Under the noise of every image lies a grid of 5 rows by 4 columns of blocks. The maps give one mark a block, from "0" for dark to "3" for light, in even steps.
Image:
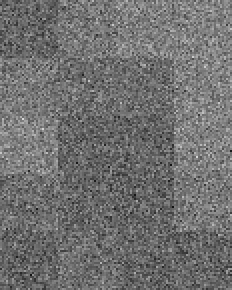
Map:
0 2 3 3
2 1 1 3
3 0 0 3
1 0 0 2
0 1 0 0
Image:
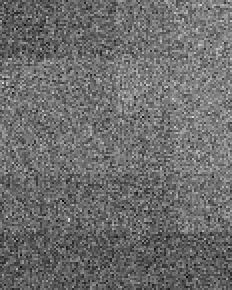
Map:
0 1 2 3
2 2 3 3
2 2 2 3
1 1 1 2
0 0 0 0
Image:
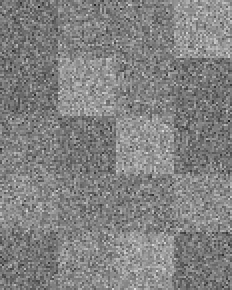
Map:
0 1 1 3
0 3 1 0
1 0 3 0
2 1 1 2
0 2 3 0
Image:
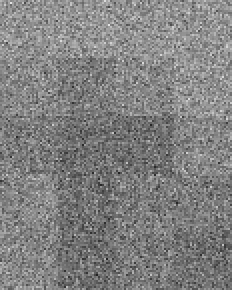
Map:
3 3 3 3
2 1 2 3
1 0 0 2
2 0 1 1
2 0 1 0
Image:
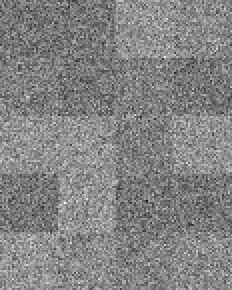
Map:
0 0 3 2
1 0 1 0
3 3 1 3
0 3 0 0
3 2 1 2
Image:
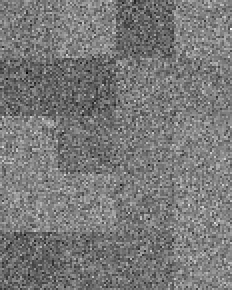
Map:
2 3 0 3
0 0 2 2
3 1 2 3
3 3 2 3
0 1 1 3
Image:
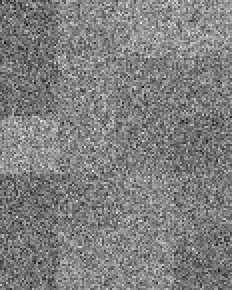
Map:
0 2 3 3
0 2 1 1
3 2 1 0
0 1 2 1
0 2 2 0
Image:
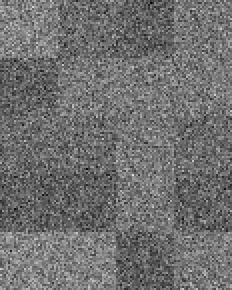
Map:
3 1 0 2
0 2 2 2
1 1 2 1
0 0 2 0
3 3 0 2
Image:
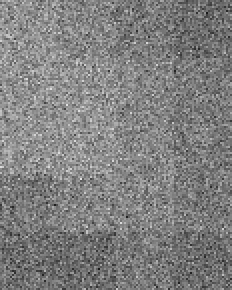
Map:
3 2 1 0
3 3 2 1
3 3 2 1
1 2 2 1
0 0 1 0
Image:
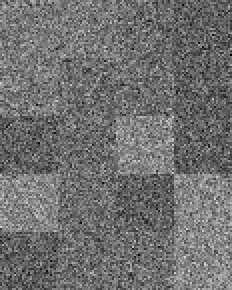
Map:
2 2 1 0
2 1 1 0
0 1 3 0
3 1 0 3
0 1 1 3
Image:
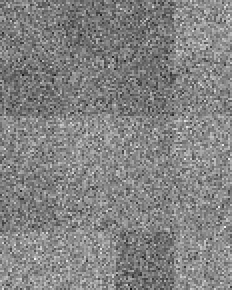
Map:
1 0 0 3
0 1 0 2
2 3 2 3
1 2 2 2
3 3 0 3
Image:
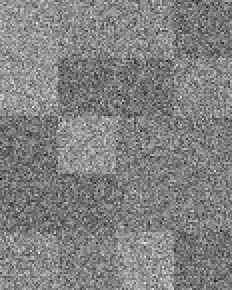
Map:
3 2 2 0
3 0 0 2
0 3 1 1
0 0 1 1
2 1 3 0
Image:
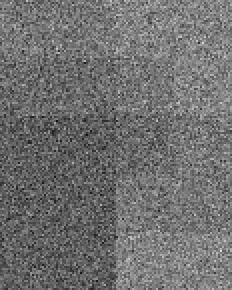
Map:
2 2 3 3
1 1 2 3
0 0 1 2
0 0 2 2
0 0 3 3
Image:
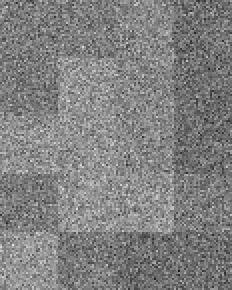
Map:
1 1 2 0
1 3 2 0
3 3 2 0
1 3 3 1
3 1 0 0
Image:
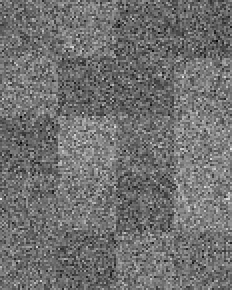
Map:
1 2 0 0
2 0 0 2
0 3 1 3
1 2 0 3
1 0 2 1
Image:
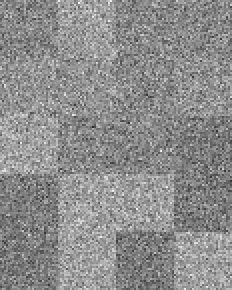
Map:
1 3 1 1
2 2 1 2
3 1 1 0
0 3 3 0
0 3 0 3
